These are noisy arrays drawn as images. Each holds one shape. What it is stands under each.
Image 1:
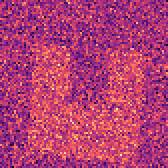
square with a notch
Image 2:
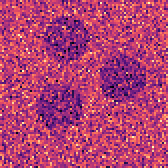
three dots
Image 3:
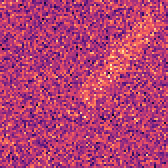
bar
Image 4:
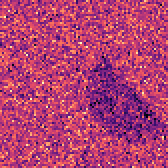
half disc
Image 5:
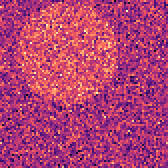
disc
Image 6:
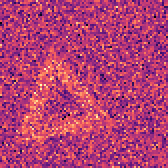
triangle frame
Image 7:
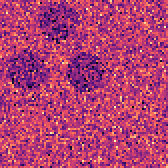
three dots
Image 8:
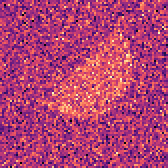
half disc
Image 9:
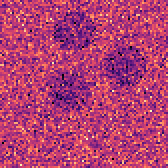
three dots
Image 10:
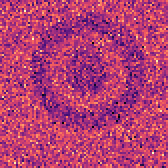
bullseye
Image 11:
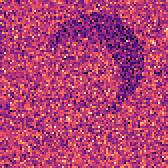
crescent
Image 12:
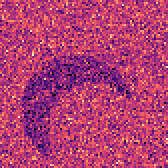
crescent
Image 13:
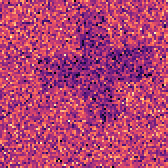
cross
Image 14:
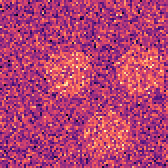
three dots
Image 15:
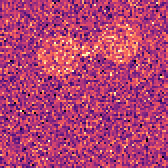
dumbbell
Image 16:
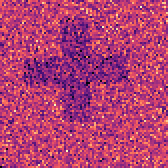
cross
